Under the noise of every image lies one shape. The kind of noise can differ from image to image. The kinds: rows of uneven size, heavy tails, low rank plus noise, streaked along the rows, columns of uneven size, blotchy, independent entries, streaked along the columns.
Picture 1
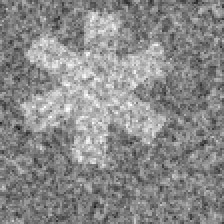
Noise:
blotchy
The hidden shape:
asterisk
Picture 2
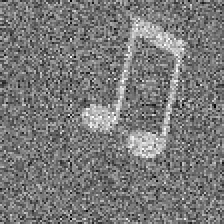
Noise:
low rank plus noise
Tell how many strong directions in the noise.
two
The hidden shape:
pair of musical notes
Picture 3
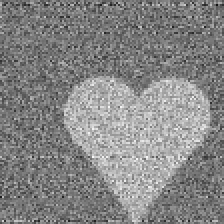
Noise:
rows of uneven size
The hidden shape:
heart
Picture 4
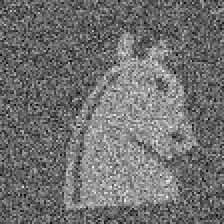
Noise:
independent entries
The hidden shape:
chess knight
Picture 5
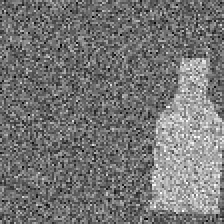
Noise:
independent entries
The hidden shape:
bottle
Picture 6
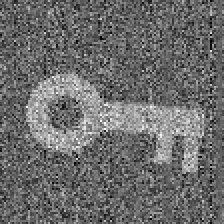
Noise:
columns of uneven size
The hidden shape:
key
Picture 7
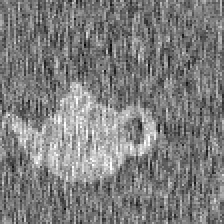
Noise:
streaked along the columns
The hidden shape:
teapot
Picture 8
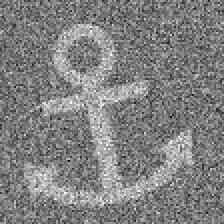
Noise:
independent entries
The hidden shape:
anchor
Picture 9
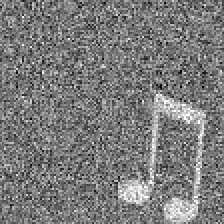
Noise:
low rank plus noise
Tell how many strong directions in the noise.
three or four
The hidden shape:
pair of musical notes
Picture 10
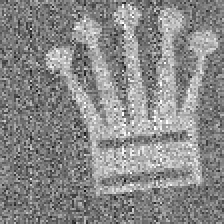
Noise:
columns of uneven size
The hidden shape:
chess queen
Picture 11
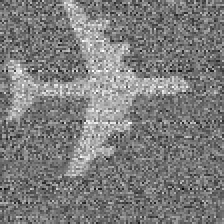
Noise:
rows of uneven size
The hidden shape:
airplane
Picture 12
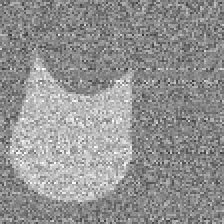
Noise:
rows of uneven size
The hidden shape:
cat's head
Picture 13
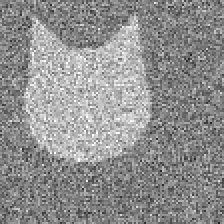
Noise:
low rank plus noise
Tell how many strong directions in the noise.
five to eight
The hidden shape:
cat's head
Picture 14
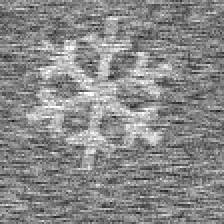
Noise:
streaked along the rows
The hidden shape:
snowflake
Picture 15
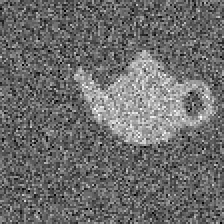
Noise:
independent entries
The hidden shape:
teapot
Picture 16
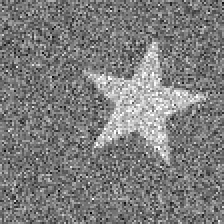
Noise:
independent entries
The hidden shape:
star
